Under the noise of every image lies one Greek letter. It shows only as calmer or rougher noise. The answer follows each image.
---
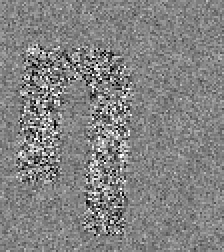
eta
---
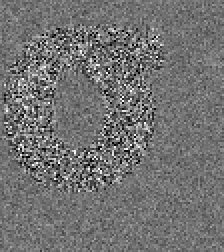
sigma
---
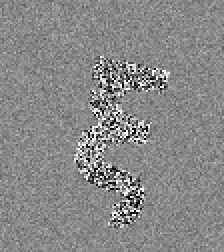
xi
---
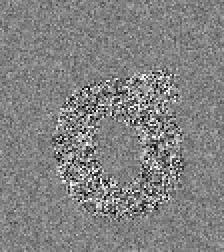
sigma
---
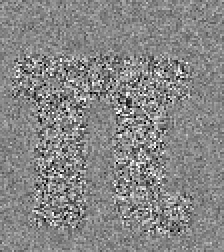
pi
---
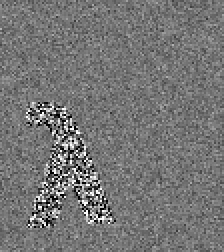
lambda
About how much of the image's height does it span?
half
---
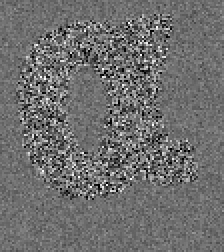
alpha
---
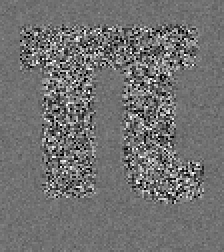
pi
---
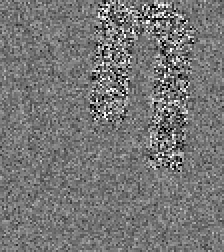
eta
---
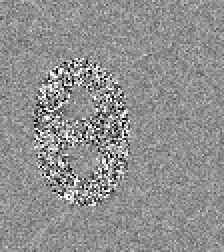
theta
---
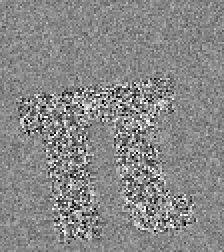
pi
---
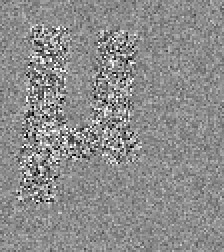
mu
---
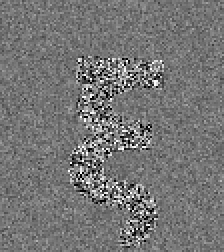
xi
